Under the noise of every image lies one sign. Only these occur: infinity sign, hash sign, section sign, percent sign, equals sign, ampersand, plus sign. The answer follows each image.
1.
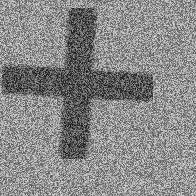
dark plus sign
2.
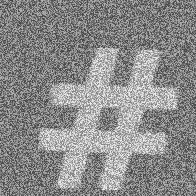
light hash sign
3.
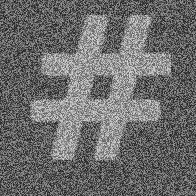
light hash sign
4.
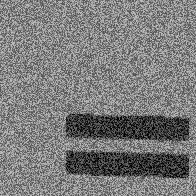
dark equals sign
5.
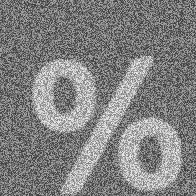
light percent sign
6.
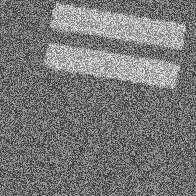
light equals sign
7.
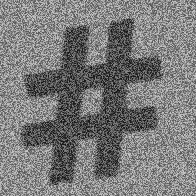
dark hash sign
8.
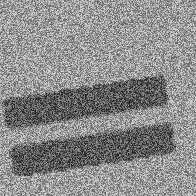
dark equals sign
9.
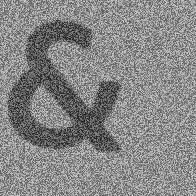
dark ampersand
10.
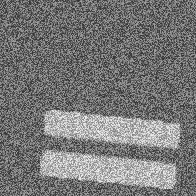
light equals sign
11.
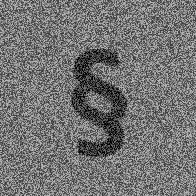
dark section sign
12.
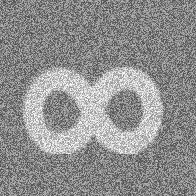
light infinity sign
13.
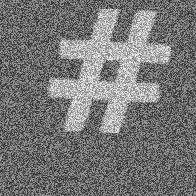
light hash sign
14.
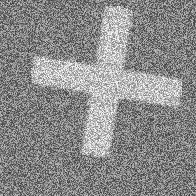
light plus sign
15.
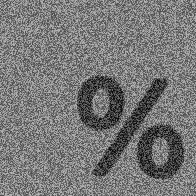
dark percent sign
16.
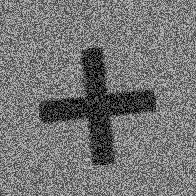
dark plus sign
